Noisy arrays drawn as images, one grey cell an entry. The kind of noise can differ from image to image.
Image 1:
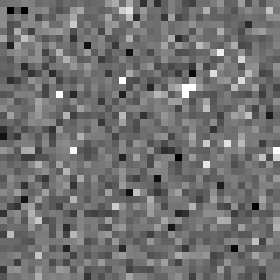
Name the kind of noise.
heavy tails
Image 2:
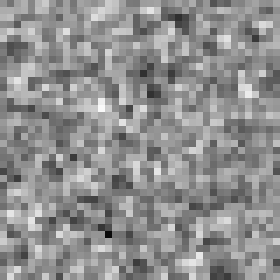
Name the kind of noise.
blotchy
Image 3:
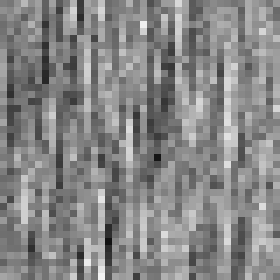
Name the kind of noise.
streaked along the columns
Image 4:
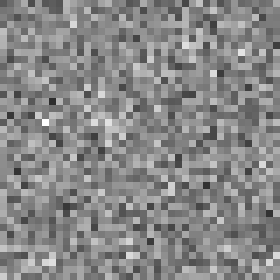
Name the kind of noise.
independent entries
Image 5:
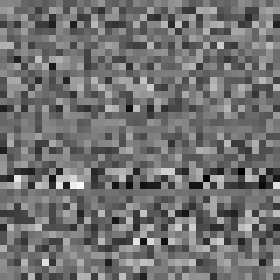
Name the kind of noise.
rows of uneven size
